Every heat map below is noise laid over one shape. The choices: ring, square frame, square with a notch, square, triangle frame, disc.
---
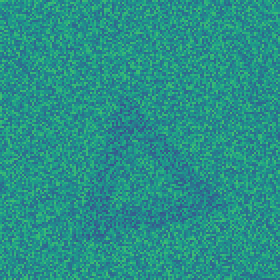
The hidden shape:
triangle frame
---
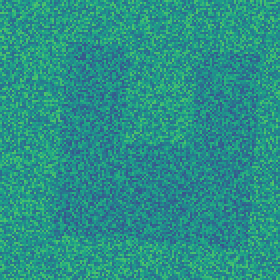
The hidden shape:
square with a notch
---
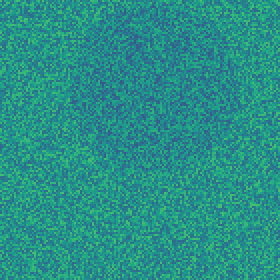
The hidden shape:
disc
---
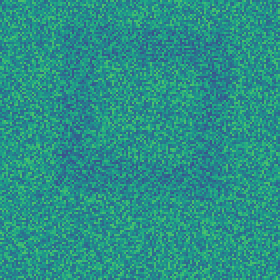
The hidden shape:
square frame
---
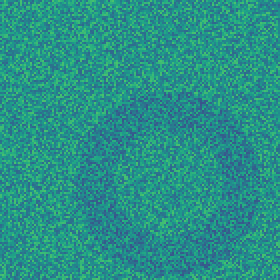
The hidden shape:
ring
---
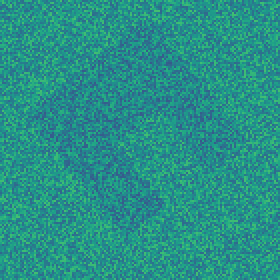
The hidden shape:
square with a notch
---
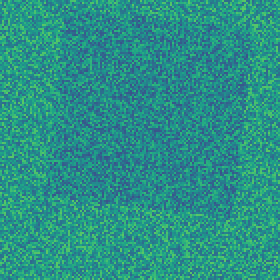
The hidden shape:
square
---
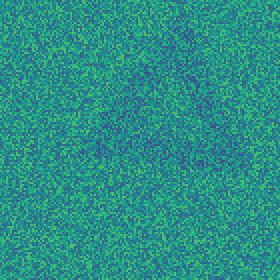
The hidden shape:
triangle frame
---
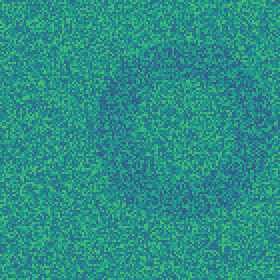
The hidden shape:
ring
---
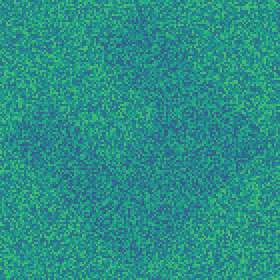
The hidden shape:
square with a notch
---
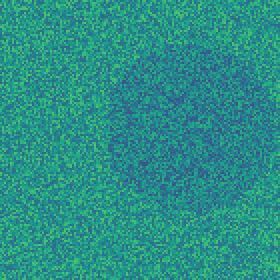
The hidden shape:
disc
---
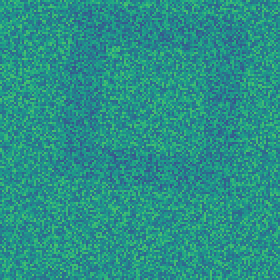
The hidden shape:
square frame
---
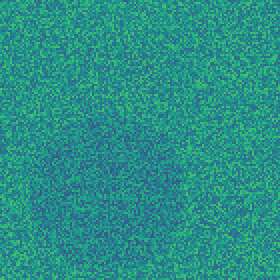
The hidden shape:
disc
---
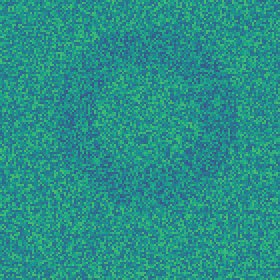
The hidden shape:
ring
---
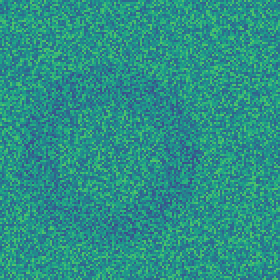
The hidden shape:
ring
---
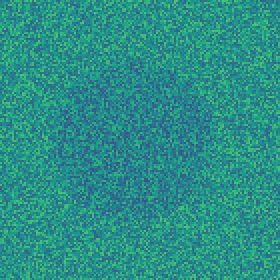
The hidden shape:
disc
